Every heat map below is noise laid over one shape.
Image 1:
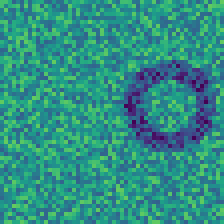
ring
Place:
middle right
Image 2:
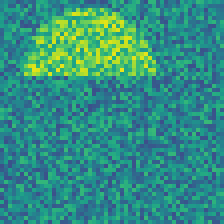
half disc
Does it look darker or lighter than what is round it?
lighter
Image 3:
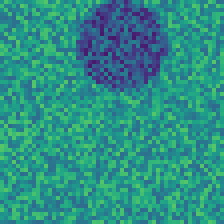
disc
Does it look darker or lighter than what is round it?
darker
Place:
top middle
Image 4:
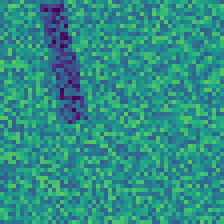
bar
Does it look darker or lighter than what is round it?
darker
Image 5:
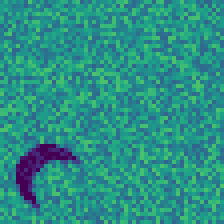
crescent
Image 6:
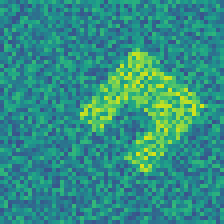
square with a notch
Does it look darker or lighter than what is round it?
lighter
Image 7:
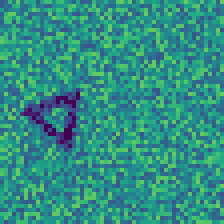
triangle frame
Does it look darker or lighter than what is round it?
darker
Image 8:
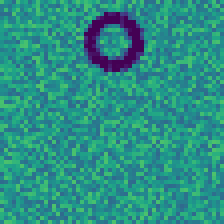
ring
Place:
top middle
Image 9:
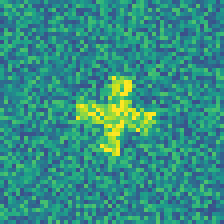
cross
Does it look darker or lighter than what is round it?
lighter
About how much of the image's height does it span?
a third
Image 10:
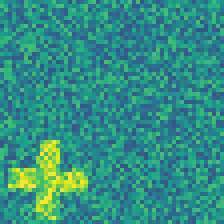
cross
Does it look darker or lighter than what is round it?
lighter
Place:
bottom left
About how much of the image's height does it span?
a third
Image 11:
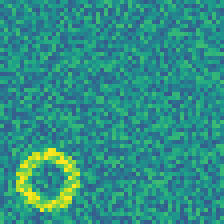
ring
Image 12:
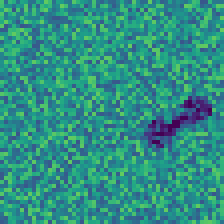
dumbbell
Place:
middle right
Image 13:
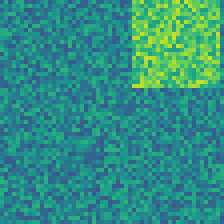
square
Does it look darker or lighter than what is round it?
lighter
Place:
top right
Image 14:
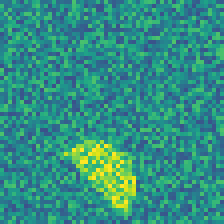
half disc
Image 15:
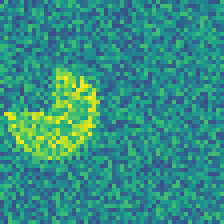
disc with a wedge cut out
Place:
middle left
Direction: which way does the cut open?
up and left
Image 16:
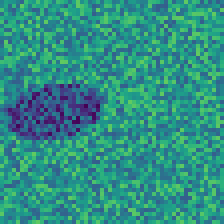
ellipse
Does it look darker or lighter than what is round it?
darker
